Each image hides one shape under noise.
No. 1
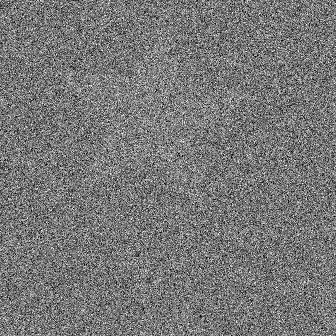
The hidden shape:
star
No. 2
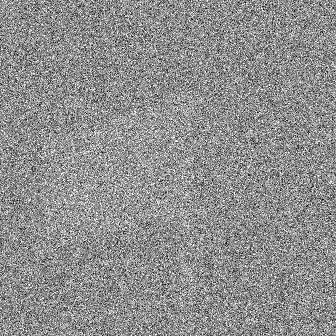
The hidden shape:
flag
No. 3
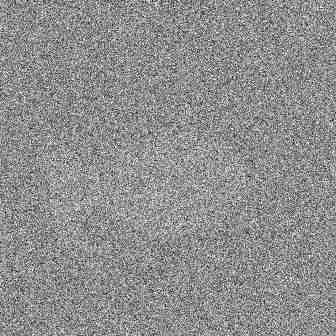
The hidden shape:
fish
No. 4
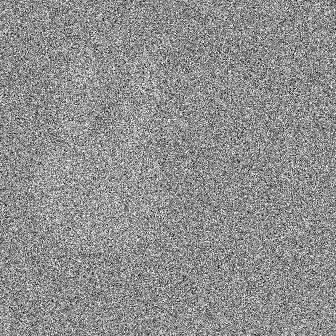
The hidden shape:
rabbit's head
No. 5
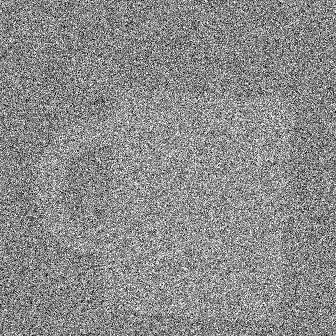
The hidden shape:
cup
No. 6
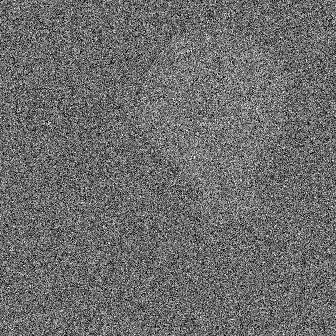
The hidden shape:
light bulb
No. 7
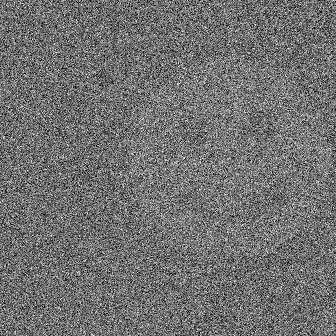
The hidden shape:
smiling face
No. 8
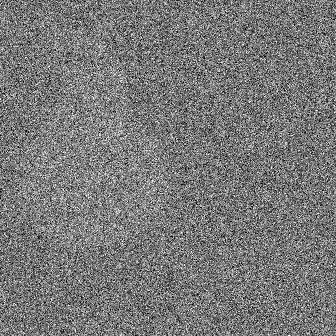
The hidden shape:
pear
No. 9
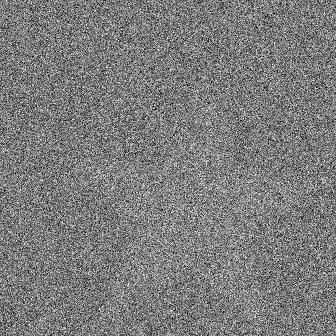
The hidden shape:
star
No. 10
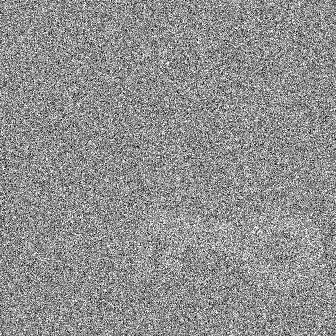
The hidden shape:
key
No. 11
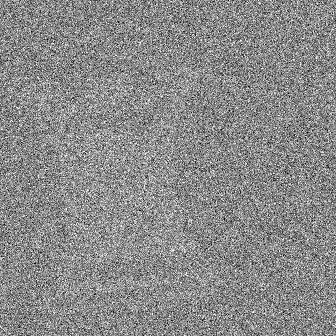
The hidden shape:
chess rook
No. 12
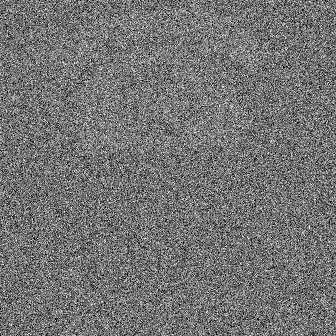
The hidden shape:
telephone
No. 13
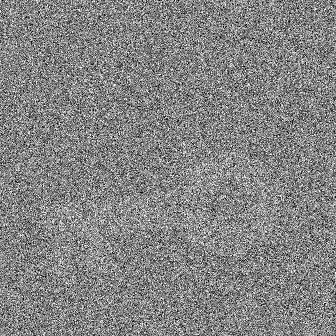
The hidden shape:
key
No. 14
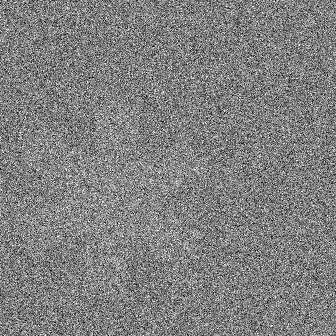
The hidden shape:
asterisk
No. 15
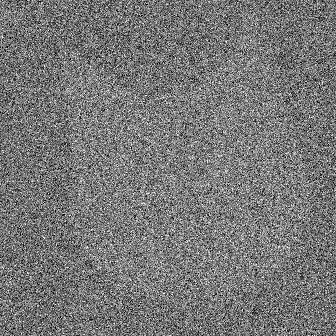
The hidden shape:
cat's head
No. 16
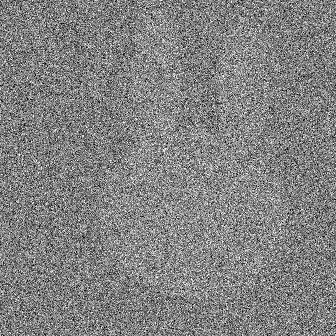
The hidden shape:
rabbit's head
